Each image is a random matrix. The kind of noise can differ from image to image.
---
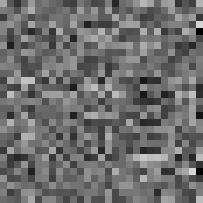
low rank plus noise
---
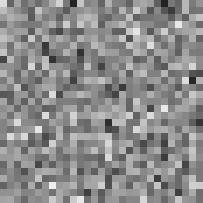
independent entries
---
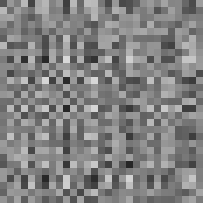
low rank plus noise
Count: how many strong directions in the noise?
one
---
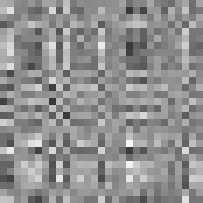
low rank plus noise
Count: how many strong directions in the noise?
one
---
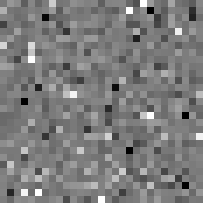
heavy tails
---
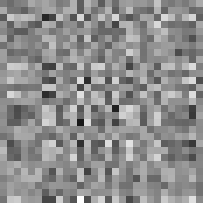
low rank plus noise
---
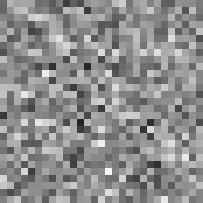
independent entries
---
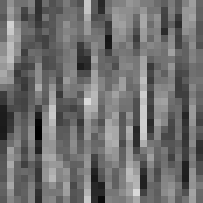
streaked along the columns
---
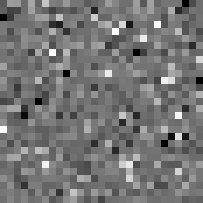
heavy tails
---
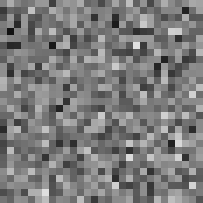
independent entries
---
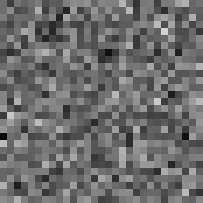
independent entries
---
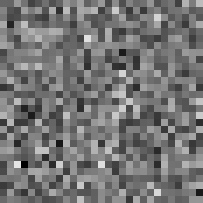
low rank plus noise
